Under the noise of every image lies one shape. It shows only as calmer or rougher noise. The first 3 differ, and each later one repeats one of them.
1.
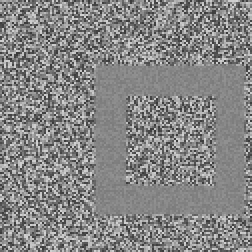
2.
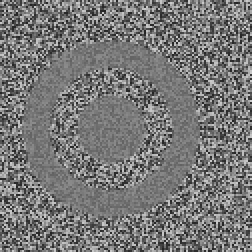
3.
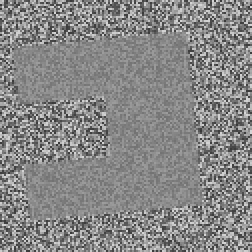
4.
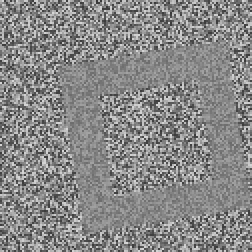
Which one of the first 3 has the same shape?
1
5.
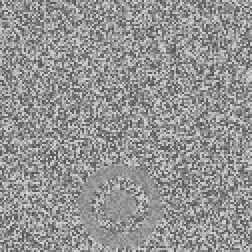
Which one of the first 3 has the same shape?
2
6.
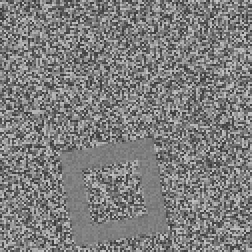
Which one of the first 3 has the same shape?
1
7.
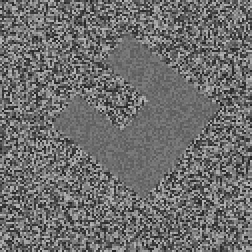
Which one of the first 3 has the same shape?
3
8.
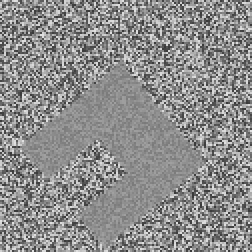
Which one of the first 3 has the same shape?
3
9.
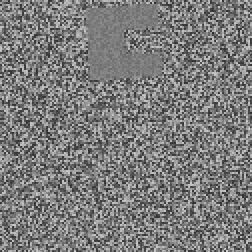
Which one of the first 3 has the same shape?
3
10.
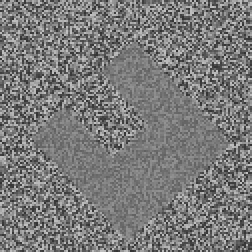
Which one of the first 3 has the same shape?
3
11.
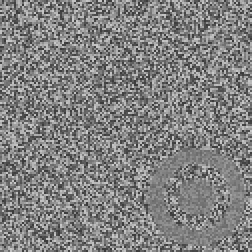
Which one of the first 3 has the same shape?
2
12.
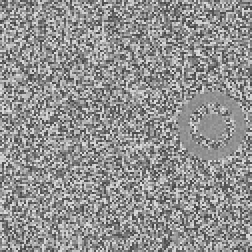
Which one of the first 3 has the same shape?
2
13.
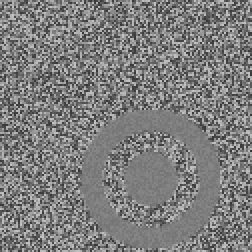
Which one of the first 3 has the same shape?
2
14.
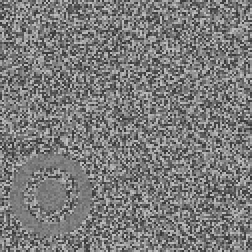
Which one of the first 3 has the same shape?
2
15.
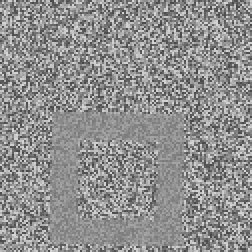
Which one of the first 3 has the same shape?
1
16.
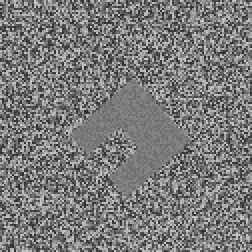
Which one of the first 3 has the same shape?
3
